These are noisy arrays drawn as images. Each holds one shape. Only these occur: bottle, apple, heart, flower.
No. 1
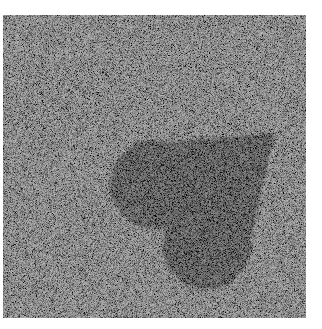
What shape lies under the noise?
heart
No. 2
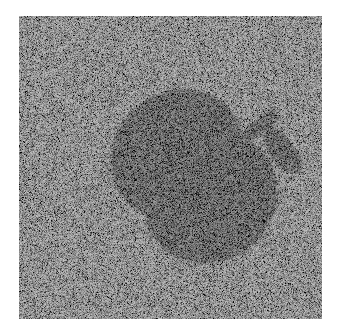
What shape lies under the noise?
apple
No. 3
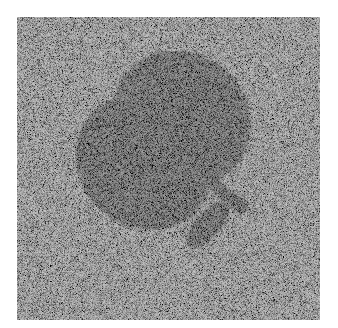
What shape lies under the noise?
apple
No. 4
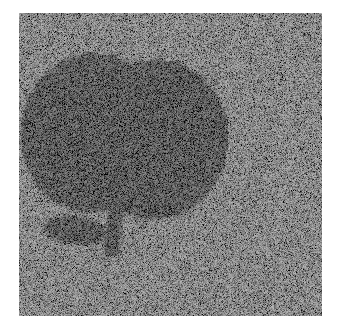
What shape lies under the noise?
apple
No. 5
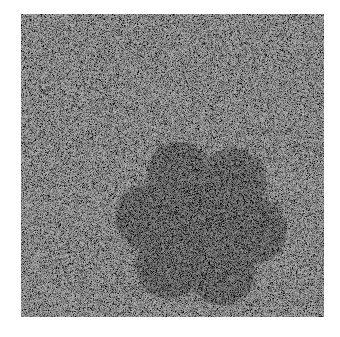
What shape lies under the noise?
flower
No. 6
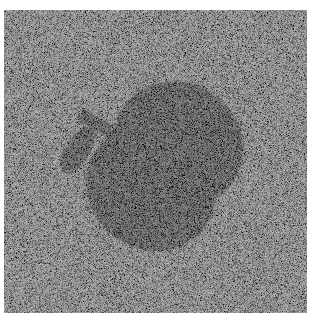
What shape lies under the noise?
apple
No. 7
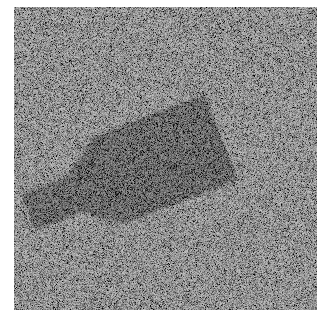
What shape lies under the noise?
bottle
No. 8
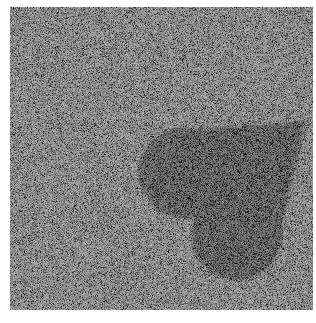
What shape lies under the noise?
heart
